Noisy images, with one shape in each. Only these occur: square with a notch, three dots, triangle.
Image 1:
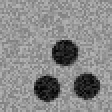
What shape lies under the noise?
three dots
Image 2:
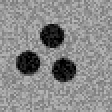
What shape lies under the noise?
three dots
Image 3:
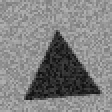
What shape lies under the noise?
triangle
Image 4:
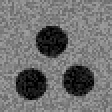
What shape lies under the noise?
three dots
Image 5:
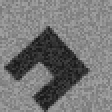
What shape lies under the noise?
square with a notch
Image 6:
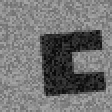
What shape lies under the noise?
square with a notch
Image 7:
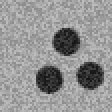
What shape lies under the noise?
three dots
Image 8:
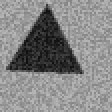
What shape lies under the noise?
triangle
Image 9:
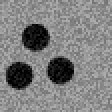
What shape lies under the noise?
three dots
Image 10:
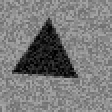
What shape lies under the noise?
triangle
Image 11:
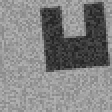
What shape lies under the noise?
square with a notch
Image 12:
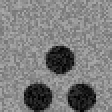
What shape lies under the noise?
three dots
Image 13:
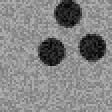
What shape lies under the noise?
three dots
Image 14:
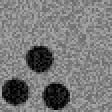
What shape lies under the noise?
three dots
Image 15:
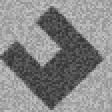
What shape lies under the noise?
square with a notch
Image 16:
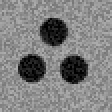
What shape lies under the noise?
three dots
